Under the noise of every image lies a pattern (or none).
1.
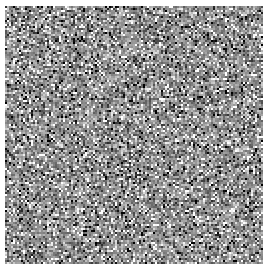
only noise
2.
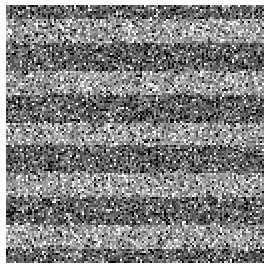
horizontal stripes
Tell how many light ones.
5
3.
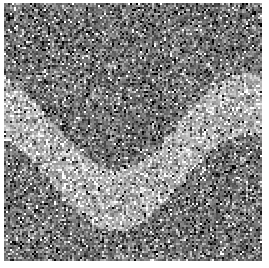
a wavy band
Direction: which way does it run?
left to right
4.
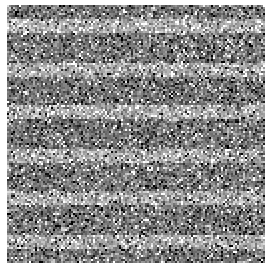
horizontal stripes
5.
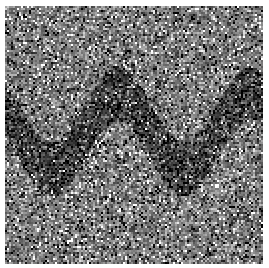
a wavy band
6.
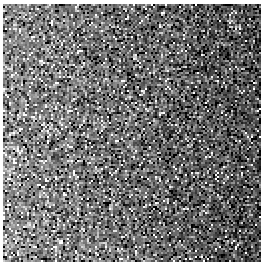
a smooth slope
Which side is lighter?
left
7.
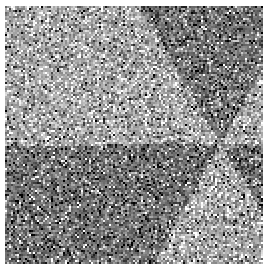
spokes from one point
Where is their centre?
middle right
